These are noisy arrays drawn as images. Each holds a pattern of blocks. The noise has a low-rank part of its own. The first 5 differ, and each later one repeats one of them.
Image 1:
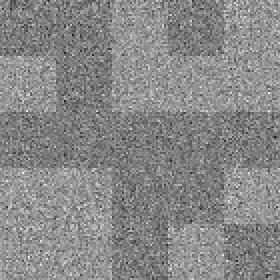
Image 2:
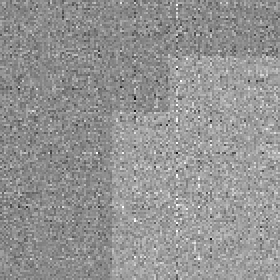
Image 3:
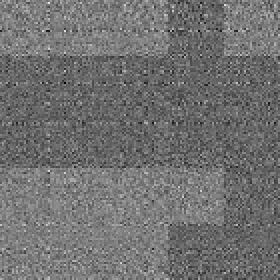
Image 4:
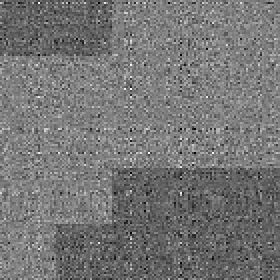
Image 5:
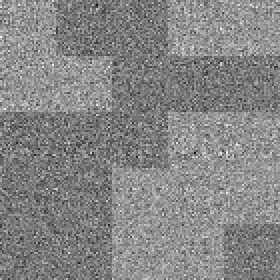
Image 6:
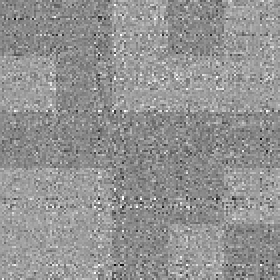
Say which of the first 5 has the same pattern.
1
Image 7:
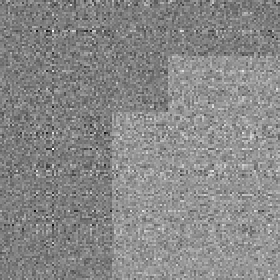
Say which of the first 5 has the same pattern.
2
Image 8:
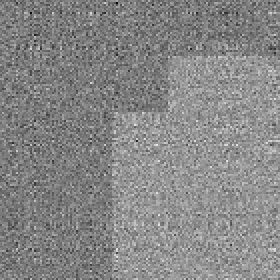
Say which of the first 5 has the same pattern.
2
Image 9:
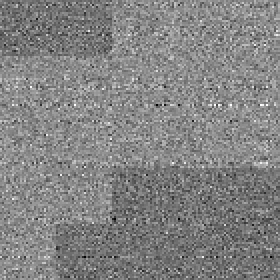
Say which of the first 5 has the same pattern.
4
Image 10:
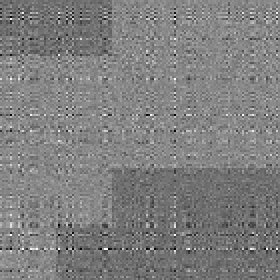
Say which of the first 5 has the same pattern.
4
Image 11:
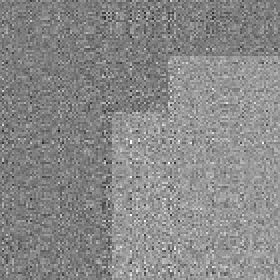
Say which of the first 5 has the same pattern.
2
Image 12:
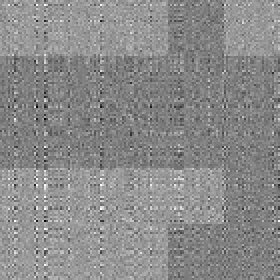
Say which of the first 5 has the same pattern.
3
